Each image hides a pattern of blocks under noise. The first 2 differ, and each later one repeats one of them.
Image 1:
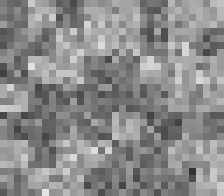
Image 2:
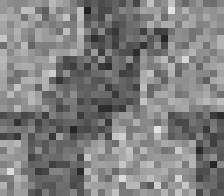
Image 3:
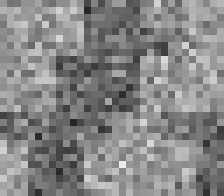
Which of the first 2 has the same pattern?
2
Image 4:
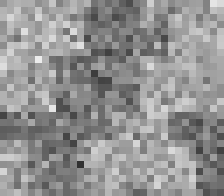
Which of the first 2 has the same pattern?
2
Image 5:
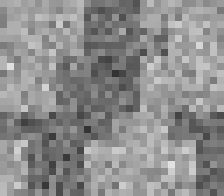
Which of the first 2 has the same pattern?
2
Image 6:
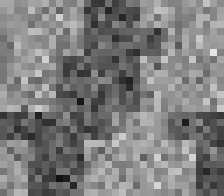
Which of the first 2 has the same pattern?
2
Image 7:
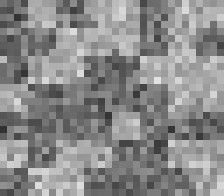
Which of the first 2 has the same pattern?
1
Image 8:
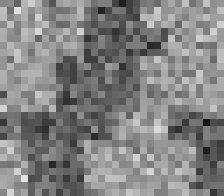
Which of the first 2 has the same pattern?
2
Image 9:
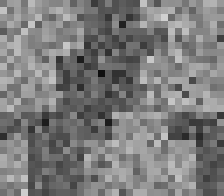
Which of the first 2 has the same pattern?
2
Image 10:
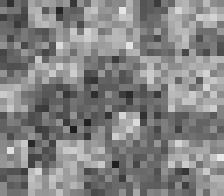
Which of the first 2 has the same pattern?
1
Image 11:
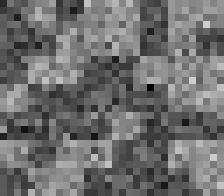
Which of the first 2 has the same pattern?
1
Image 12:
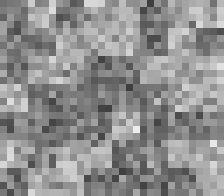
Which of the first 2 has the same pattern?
1
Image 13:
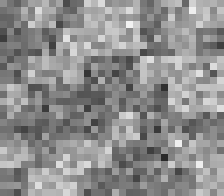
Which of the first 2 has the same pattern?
1
